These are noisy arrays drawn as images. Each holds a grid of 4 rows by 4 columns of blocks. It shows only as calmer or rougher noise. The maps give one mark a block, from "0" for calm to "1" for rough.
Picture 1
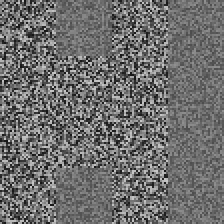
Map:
1 0 1 0
1 1 1 0
1 1 1 0
1 0 1 0
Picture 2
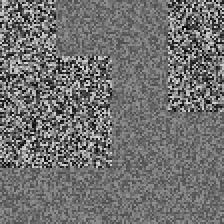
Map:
1 0 0 1
1 1 0 1
1 1 0 0
0 0 0 0
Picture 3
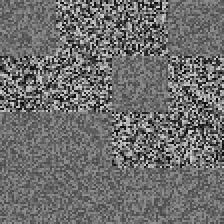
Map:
0 1 1 0
1 1 0 1
0 0 1 1
0 0 0 0
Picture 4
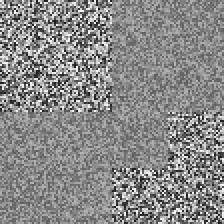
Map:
1 1 0 0
1 1 0 0
0 0 0 1
0 0 1 1
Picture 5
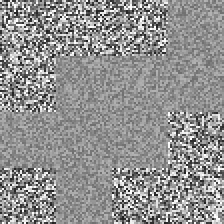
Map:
1 1 1 0
1 0 0 0
0 0 0 1
1 0 1 1
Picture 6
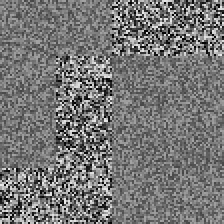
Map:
0 0 1 1
0 1 0 0
0 1 0 0
1 1 0 0
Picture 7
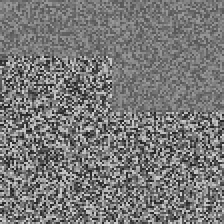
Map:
0 0 0 0
1 1 0 0
1 1 1 1
1 1 1 1
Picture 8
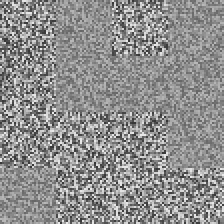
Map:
1 0 1 0
1 0 0 0
1 1 1 0
0 1 1 1
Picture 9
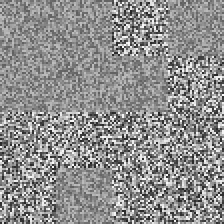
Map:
0 0 1 0
0 0 0 1
1 1 1 1
1 0 1 1
